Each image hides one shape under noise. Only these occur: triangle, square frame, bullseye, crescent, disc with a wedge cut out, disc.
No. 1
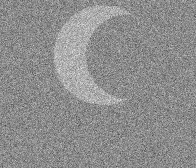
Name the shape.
crescent
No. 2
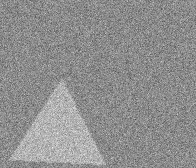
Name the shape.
triangle
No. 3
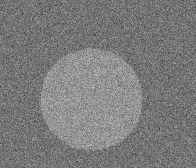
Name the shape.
disc
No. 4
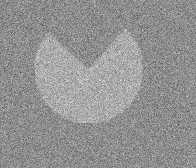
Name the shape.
disc with a wedge cut out
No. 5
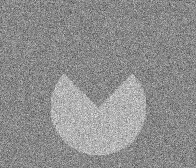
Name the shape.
disc with a wedge cut out
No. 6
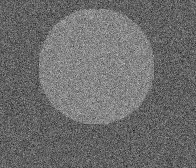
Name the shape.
disc
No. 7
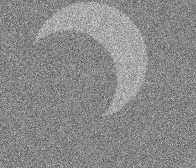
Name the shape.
crescent
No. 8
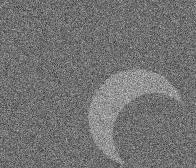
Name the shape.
crescent
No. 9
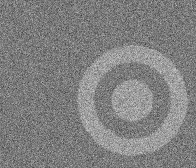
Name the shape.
bullseye
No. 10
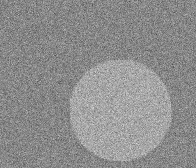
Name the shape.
disc
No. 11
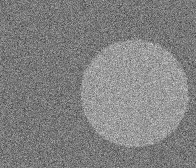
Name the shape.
disc
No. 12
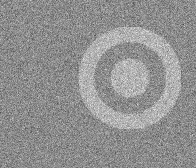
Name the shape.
bullseye
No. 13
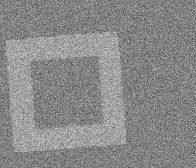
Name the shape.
square frame
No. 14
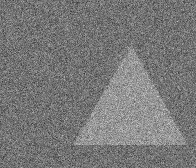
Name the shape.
triangle
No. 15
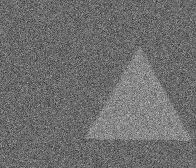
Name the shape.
triangle
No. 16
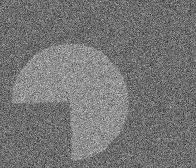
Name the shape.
disc with a wedge cut out
